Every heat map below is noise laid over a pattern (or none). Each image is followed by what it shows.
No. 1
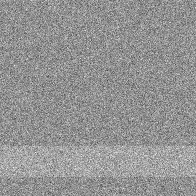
one band of rows
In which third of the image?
bottom
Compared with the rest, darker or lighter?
lighter
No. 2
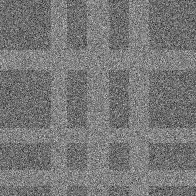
bands of rows crossing bands of columns
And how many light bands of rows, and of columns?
3 and 3
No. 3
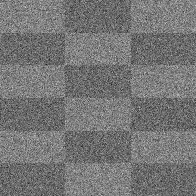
a checkerboard
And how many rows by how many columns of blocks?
6 by 3
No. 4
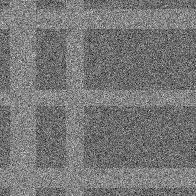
bands of rows crossing bands of columns
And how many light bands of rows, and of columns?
3 and 2
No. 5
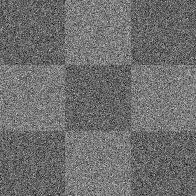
a checkerboard
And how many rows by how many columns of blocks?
3 by 3
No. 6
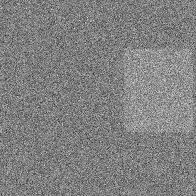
one block
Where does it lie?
middle right
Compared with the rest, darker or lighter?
lighter
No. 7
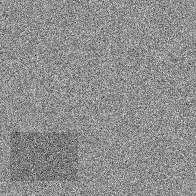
one block
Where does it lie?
bottom left
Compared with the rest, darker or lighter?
darker
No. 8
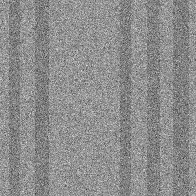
bands of columns
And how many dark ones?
5
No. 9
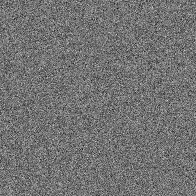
only noise
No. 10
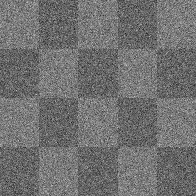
a checkerboard
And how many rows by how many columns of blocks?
4 by 5
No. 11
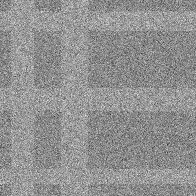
bands of rows crossing bands of columns
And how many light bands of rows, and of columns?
3 and 2
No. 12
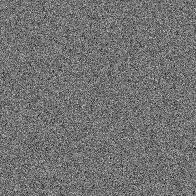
only noise
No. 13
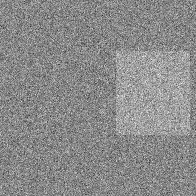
one block
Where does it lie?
middle right
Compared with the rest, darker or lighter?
lighter
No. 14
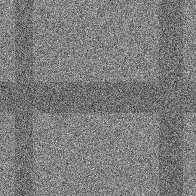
bands of rows crossing bands of columns
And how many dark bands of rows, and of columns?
1 and 2
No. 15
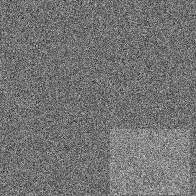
one block
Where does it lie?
bottom right
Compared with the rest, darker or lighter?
lighter
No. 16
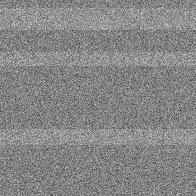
bands of rows
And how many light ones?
3
